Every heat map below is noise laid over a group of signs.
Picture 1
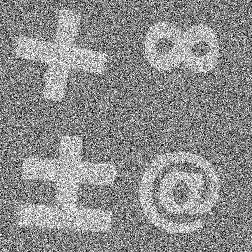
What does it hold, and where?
top left: plus sign; top right: infinity sign; bottom left: plus-minus sign; bottom right: at sign
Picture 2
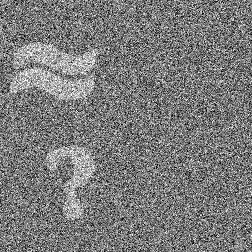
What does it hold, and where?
top left: approximately sign; bottom left: question mark
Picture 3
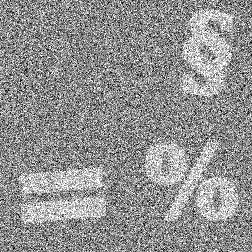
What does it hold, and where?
top right: section sign; bottom left: equals sign; bottom right: percent sign
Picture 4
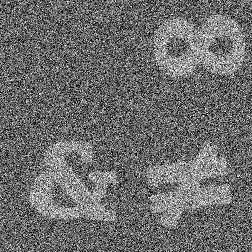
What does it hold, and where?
top right: infinity sign; bottom left: ampersand; bottom right: not-equal sign
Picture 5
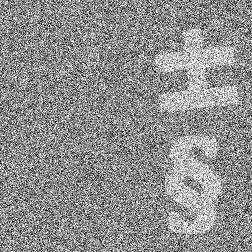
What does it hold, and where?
top right: plus-minus sign; bottom right: section sign
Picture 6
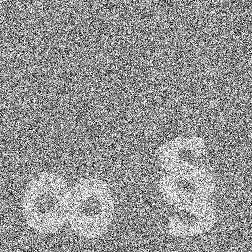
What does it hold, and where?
bottom left: infinity sign; bottom right: section sign
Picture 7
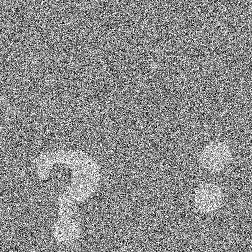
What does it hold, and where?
bottom left: question mark; bottom right: colon
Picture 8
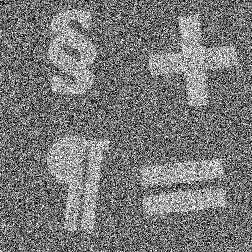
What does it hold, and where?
top left: section sign; top right: plus sign; bottom left: pilcrow; bottom right: equals sign
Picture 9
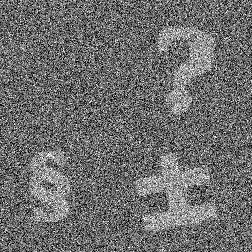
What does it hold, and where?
top right: question mark; bottom left: section sign; bottom right: plus-minus sign
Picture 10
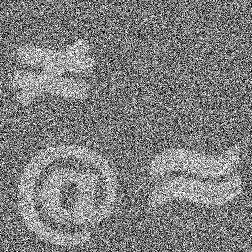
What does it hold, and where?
top left: not-equal sign; bottom left: at sign; bottom right: approximately sign
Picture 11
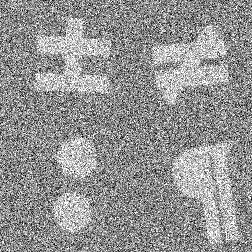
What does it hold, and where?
top left: plus-minus sign; top right: not-equal sign; bottom left: colon; bottom right: pilcrow
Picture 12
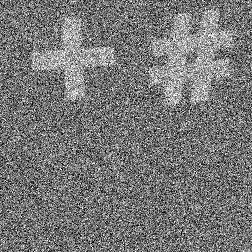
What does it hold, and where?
top left: plus sign; top right: hash sign
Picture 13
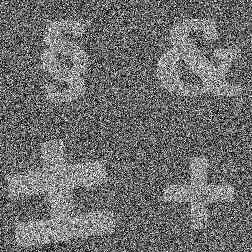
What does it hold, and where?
top left: section sign; top right: ampersand; bottom left: plus-minus sign; bottom right: plus sign
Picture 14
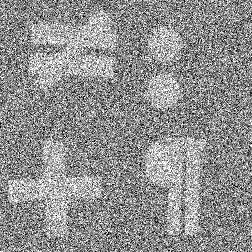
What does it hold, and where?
top left: not-equal sign; top right: colon; bottom left: plus sign; bottom right: pilcrow
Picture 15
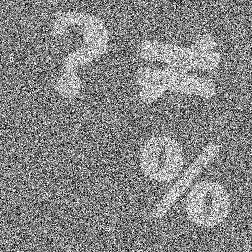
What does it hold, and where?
top left: question mark; top right: not-equal sign; bottom right: percent sign
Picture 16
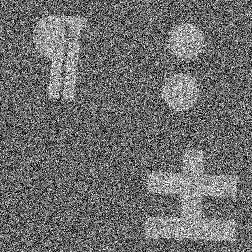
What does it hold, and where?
top left: pilcrow; top right: colon; bottom right: plus-minus sign
